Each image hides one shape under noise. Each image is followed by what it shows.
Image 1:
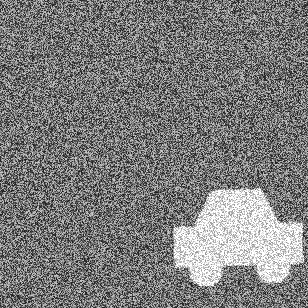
light car, bottom right
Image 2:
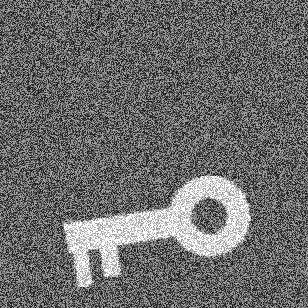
light key
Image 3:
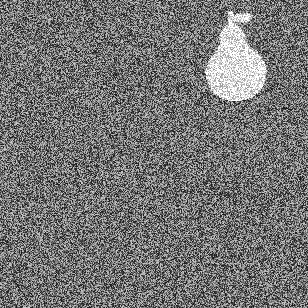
light pear, top right
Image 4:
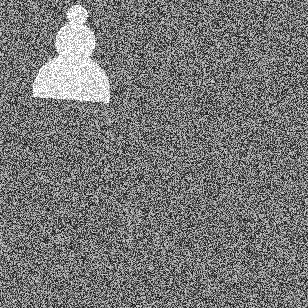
light chess pawn, top left
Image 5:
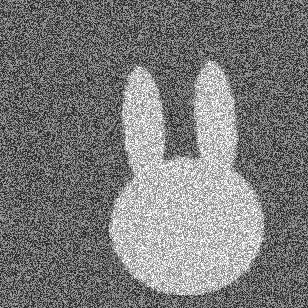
light rabbit's head
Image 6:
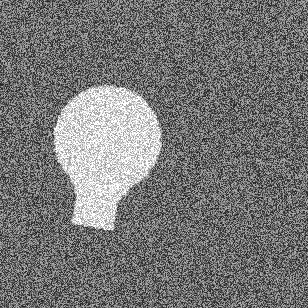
light light bulb
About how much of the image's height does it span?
half
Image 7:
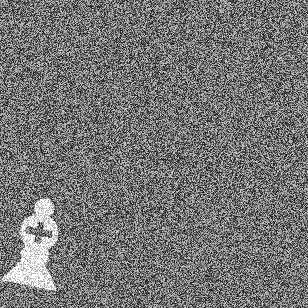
light chess bishop, bottom left
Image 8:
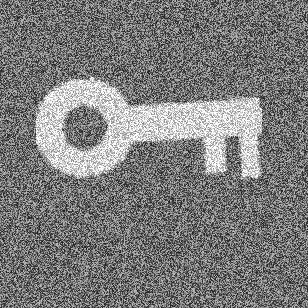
light key
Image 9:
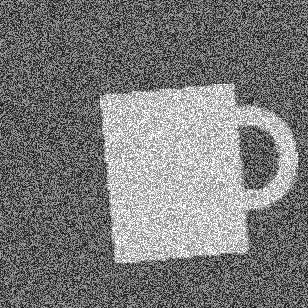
light cup
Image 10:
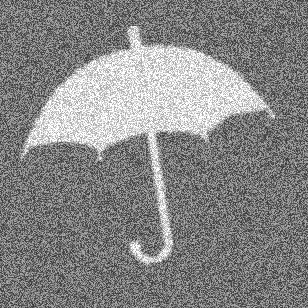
light umbrella
